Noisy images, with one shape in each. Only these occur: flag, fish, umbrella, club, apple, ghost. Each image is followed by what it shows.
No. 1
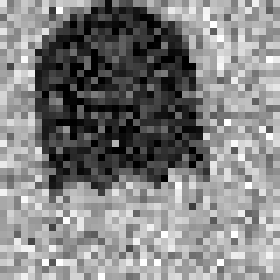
ghost
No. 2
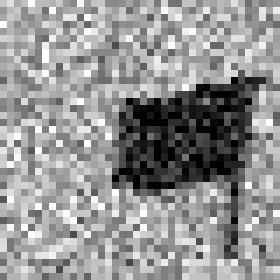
flag
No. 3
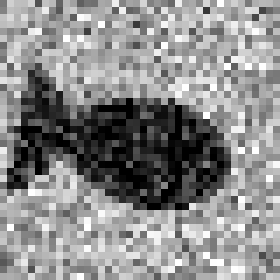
fish
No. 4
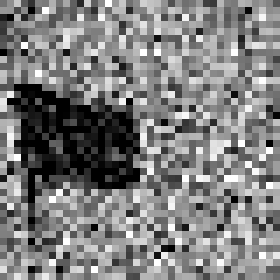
flag
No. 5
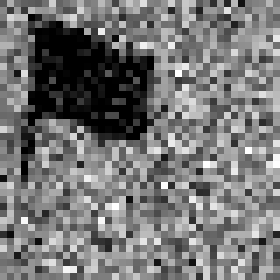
flag
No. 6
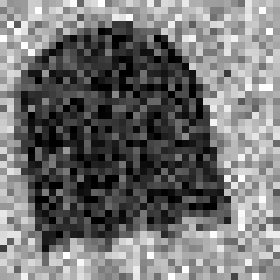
ghost
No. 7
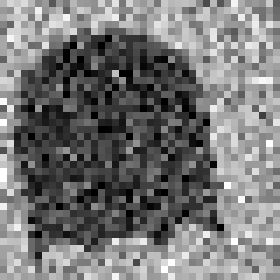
ghost
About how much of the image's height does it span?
nearly all
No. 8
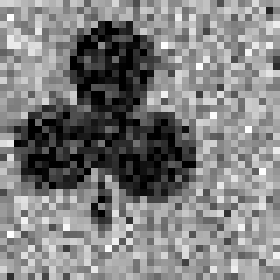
club
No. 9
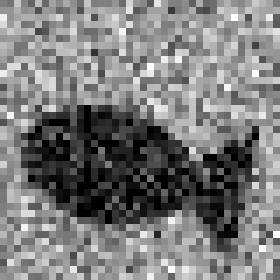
fish
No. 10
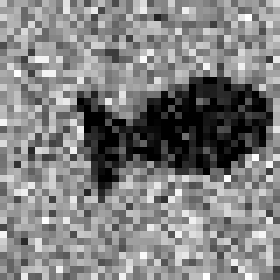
fish
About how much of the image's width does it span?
two thirds
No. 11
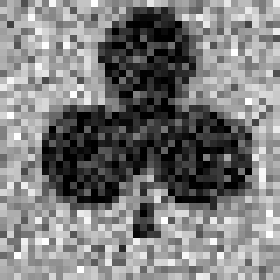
club
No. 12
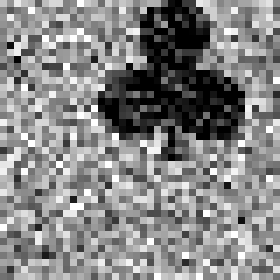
club
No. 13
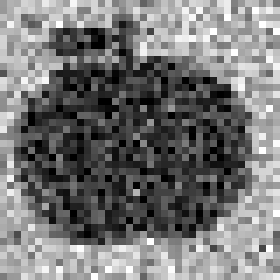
apple
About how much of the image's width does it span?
nearly all
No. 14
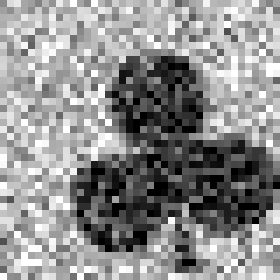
club
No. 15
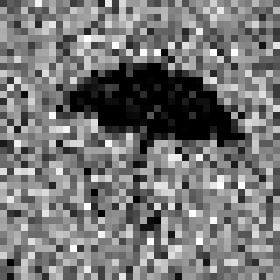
umbrella
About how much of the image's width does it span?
two thirds
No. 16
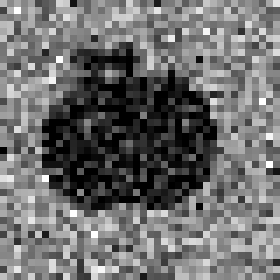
apple
